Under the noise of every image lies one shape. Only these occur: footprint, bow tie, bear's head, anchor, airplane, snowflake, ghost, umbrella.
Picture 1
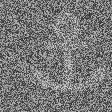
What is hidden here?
light anchor
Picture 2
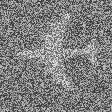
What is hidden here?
light airplane
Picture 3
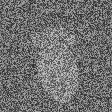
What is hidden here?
light footprint
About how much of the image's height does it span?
two thirds
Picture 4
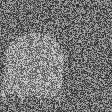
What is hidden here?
light ghost
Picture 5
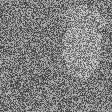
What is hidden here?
light footprint
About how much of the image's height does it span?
two thirds
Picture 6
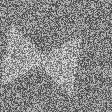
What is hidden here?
light bow tie
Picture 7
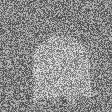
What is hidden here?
light ghost
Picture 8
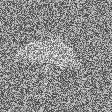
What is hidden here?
light umbrella
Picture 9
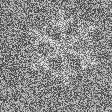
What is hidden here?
light snowflake
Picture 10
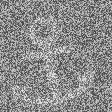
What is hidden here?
light anchor
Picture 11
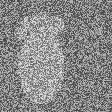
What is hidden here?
light footprint
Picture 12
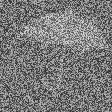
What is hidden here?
light umbrella
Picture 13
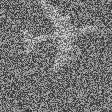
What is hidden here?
light airplane
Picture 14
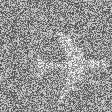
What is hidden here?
light airplane
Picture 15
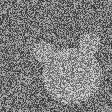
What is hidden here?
light bear's head
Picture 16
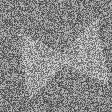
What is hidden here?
light bow tie
